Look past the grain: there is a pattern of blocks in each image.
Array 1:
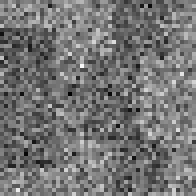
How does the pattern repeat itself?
top and bottom mirror each other
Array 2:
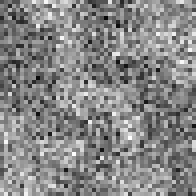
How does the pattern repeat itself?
the same after a half turn
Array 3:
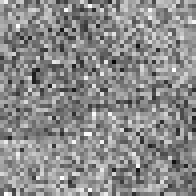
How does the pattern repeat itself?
no symmetry
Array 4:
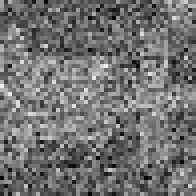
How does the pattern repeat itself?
top and bottom mirror each other
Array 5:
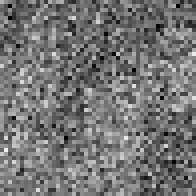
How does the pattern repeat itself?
no symmetry
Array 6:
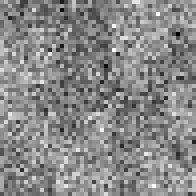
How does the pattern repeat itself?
no symmetry
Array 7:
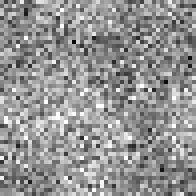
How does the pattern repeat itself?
mirrored about the diagonal from the bottom left
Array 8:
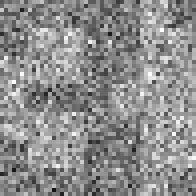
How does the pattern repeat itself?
top and bottom mirror each other
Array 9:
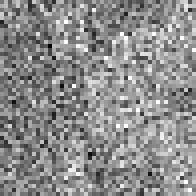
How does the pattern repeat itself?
top and bottom mirror each other
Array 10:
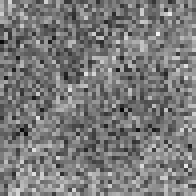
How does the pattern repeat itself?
mirrored about the diagonal from the top left
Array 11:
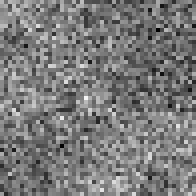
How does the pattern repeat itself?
mirrored about the diagonal from the bottom left
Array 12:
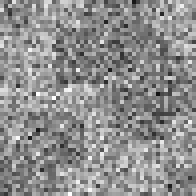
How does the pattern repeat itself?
mirrored about the diagonal from the bottom left
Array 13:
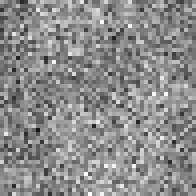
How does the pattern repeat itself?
no symmetry
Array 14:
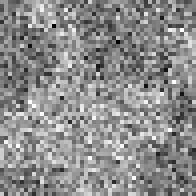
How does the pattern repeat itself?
no symmetry
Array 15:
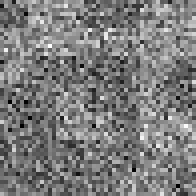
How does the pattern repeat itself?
mirrored about the diagonal from the bottom left
